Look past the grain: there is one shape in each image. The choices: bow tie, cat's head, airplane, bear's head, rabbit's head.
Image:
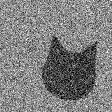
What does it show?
dark cat's head
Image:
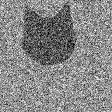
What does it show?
dark cat's head
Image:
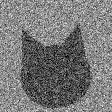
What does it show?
dark cat's head
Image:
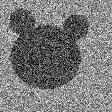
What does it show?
dark bear's head
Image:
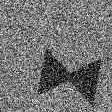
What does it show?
dark bow tie
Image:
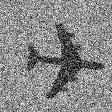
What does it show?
dark airplane
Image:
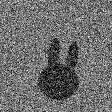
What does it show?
dark rabbit's head
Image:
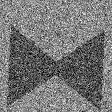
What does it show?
dark bow tie
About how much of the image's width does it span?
nearly all
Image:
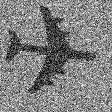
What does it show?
dark airplane
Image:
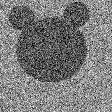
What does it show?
dark bear's head
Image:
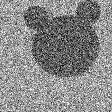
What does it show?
dark bear's head
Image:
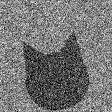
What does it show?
dark cat's head
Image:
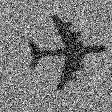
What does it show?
dark airplane
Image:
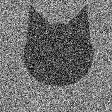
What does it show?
dark cat's head
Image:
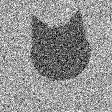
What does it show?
dark cat's head
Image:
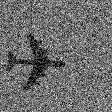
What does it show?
dark airplane
